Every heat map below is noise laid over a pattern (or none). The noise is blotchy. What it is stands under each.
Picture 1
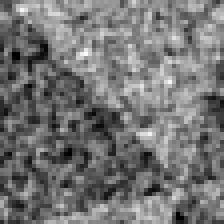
spokes from one point
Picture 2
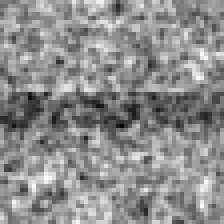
one horizontal stripe
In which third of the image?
middle
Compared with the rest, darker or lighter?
darker
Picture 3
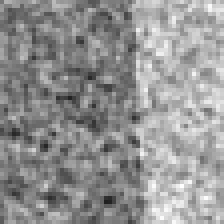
a sharp edge
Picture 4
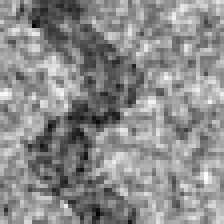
a wavy band
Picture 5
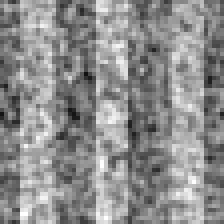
vertical stripes
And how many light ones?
3
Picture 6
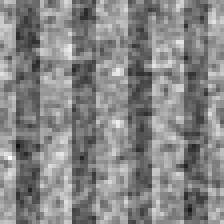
vertical stripes
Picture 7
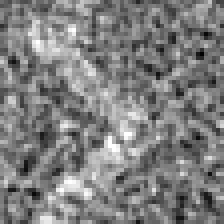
a wavy band
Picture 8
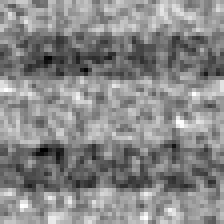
horizontal stripes
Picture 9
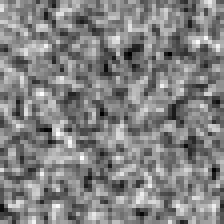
only noise
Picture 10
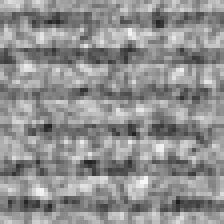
horizontal stripes
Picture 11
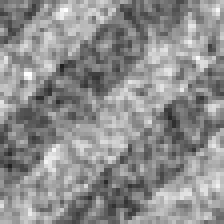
diagonal stripes
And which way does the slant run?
bottom left to top right
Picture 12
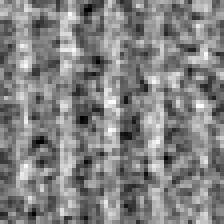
vertical stripes
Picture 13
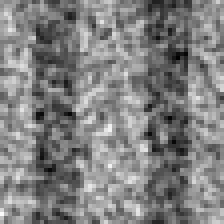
vertical stripes
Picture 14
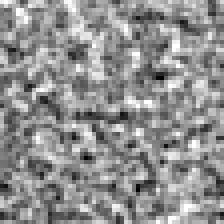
only noise
